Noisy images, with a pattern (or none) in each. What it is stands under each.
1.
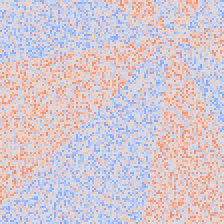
spokes from one point
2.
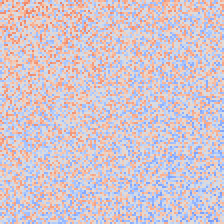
a smooth slope
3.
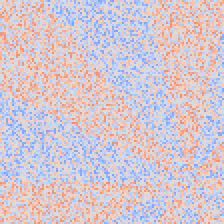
spokes from one point
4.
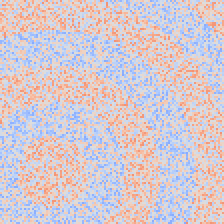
rings round one point
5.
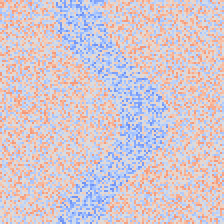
a wavy band
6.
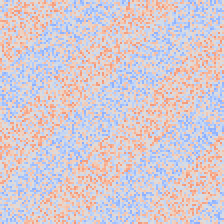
diagonal stripes
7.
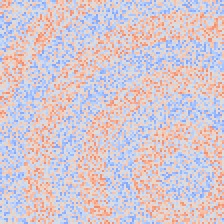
rings round one point
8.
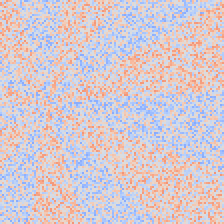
spokes from one point
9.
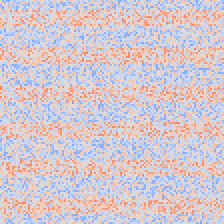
horizontal stripes
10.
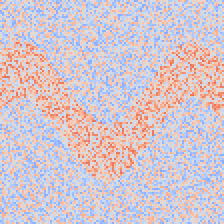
a wavy band
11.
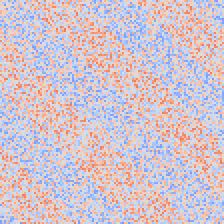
diagonal stripes
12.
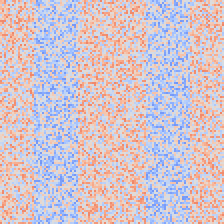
vertical stripes
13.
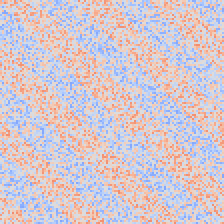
diagonal stripes
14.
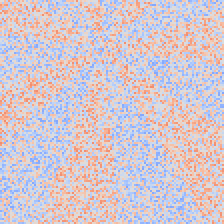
spokes from one point
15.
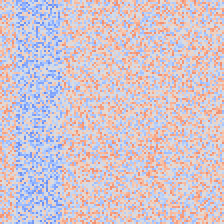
one vertical stripe
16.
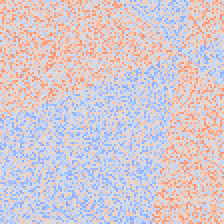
spokes from one point
